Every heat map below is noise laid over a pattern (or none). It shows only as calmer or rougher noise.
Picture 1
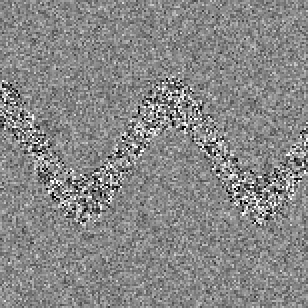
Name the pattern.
a wavy band
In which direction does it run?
left to right
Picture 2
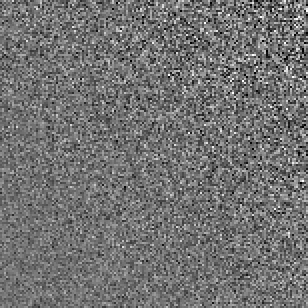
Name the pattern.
a smooth slope
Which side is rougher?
top right
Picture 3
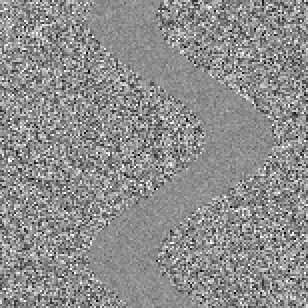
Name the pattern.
a wavy band
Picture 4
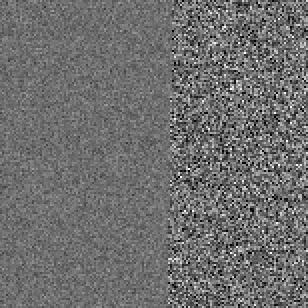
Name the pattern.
a sharp edge
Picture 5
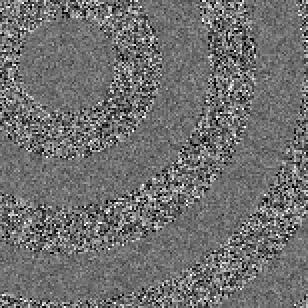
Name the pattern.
rings round one point
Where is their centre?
top left
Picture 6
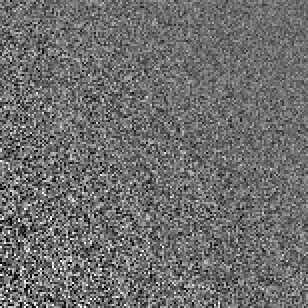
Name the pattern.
a smooth slope
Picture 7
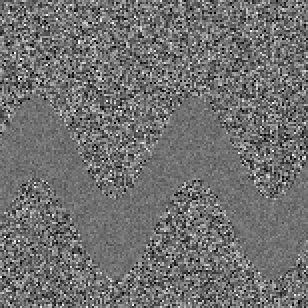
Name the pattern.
a wavy band
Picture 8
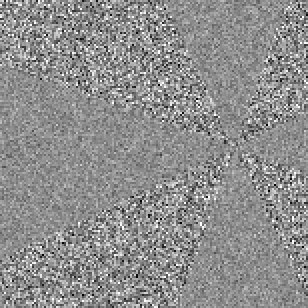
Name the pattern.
spokes from one point
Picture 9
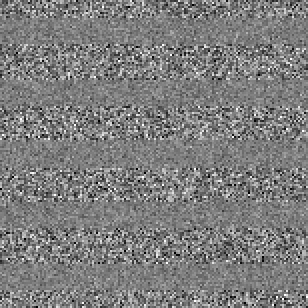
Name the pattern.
horizontal stripes
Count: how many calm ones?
5
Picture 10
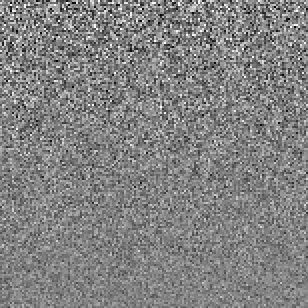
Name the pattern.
a smooth slope
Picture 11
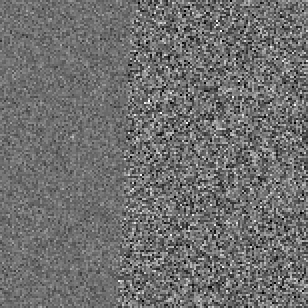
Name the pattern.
a sharp edge
